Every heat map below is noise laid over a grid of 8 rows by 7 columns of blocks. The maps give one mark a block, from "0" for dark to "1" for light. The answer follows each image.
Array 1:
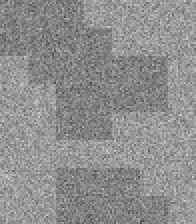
0001111
0000111
1000001
1100001
1100111
1111111
1100011
1100001
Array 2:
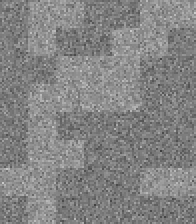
0110011
0100110
0011100
0111100
0100000
0110000
1100011
0100000
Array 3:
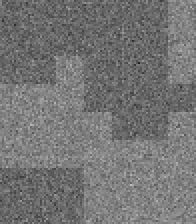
0000001
0000001
0010001
1110000
1111001
1111111
0001111
0001111
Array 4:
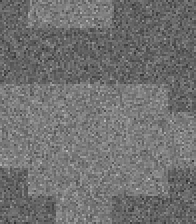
0111000
0000000
0000000
1111110
1111111
1111111
0111110
0011000
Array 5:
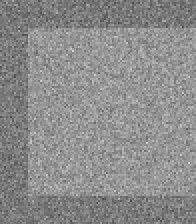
0000000
0111111
0111111
0111111
0111111
0111111
0111111
0000000
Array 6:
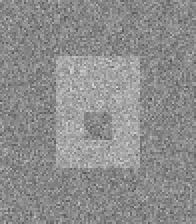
0000000
0000000
0011100
0011100
0010100
0011100
0000000
0000000
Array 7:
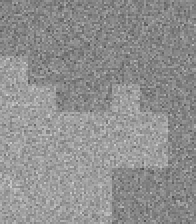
0000000
0000000
1000000
1100100
1111110
1111110
1111000
1111000
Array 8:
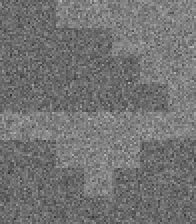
0011111
0000111
0000011
0000001
1111111
0011100
0001000
0000000
